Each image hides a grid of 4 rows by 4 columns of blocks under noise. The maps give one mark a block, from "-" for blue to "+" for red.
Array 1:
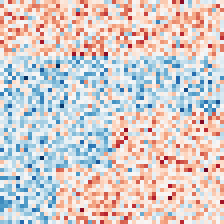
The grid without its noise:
+ + + +
- - - -
- - + +
- + + +
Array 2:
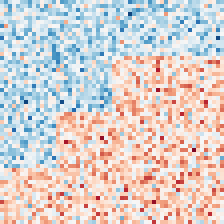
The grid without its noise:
- - - -
- - + +
- + + +
+ + + +
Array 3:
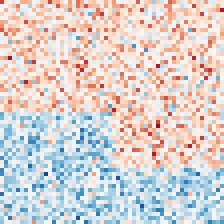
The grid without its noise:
+ + + +
+ + + +
- - + +
- - - -
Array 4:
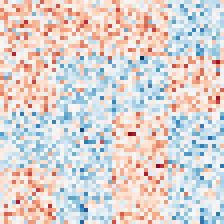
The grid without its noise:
+ + + -
+ - - +
- - + -
+ - + -
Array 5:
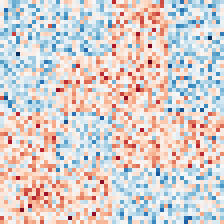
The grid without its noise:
- - + -
- + + -
+ - + +
+ + - -
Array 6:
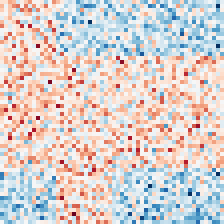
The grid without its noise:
+ - - -
+ + + +
+ + + +
- + - -
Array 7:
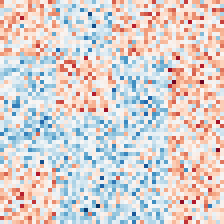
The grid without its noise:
+ - + +
- + - +
- - - +
+ - - +
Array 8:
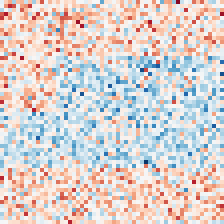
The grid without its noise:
+ + + +
+ - - -
- - - -
+ + + +
